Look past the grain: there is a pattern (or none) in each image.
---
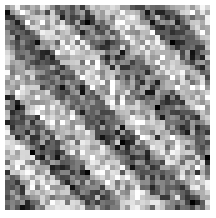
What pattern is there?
diagonal stripes
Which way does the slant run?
top left to bottom right
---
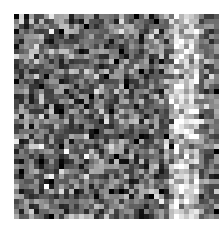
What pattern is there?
one vertical stripe
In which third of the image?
right
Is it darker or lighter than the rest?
lighter
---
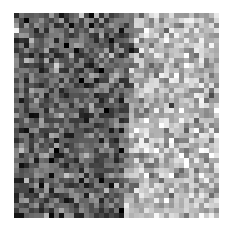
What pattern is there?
a sharp edge
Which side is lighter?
right
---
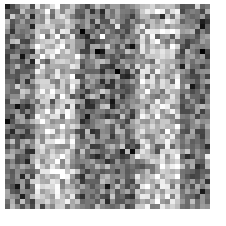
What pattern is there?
vertical stripes
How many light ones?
2
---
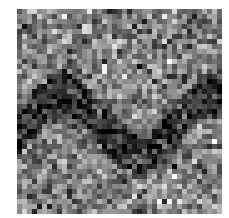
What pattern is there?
a wavy band
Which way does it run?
left to right
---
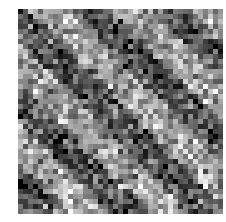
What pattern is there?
diagonal stripes
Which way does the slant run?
top left to bottom right
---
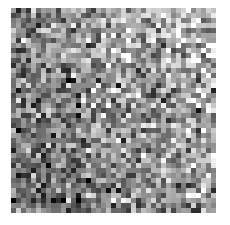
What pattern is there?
a smooth slope
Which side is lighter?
top right
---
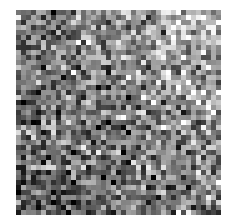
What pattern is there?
a smooth slope
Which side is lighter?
top right
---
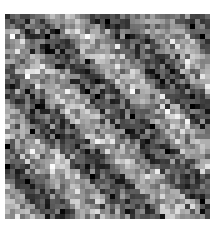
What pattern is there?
diagonal stripes
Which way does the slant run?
top left to bottom right
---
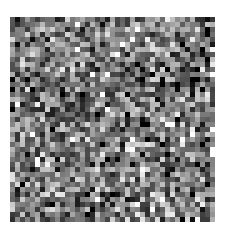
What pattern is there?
only noise
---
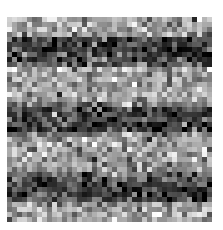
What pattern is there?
horizontal stripes
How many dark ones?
3
